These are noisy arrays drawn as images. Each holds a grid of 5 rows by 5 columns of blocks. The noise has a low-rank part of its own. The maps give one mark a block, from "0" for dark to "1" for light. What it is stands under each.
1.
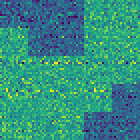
00011
10011
11111
11110
11100
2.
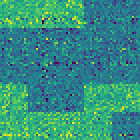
11100
00000
00000
10011
11110
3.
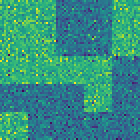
11001
11001
11110
00010
10000
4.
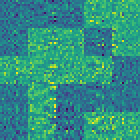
00011
01101
11110
01000
01011
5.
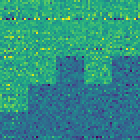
11111
11111
11010
10000
00000
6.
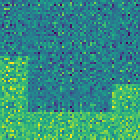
00000
00000
10000
10001
11111
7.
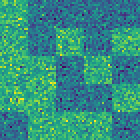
10000
10101
11010
11001
01110
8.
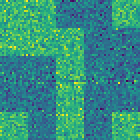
11001
11100
00100
00100
10101
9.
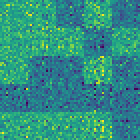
11010
11101
10010
00000
11110
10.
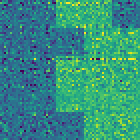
00110
00011
00111
00111
00011
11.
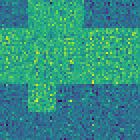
01100
11111
11111
01000
00000
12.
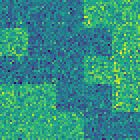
00011
10001
00011
11001
11100
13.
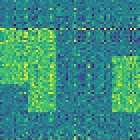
00000
11000
11001
01001
00000
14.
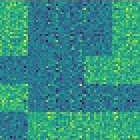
10001
10001
00011
10000
01111
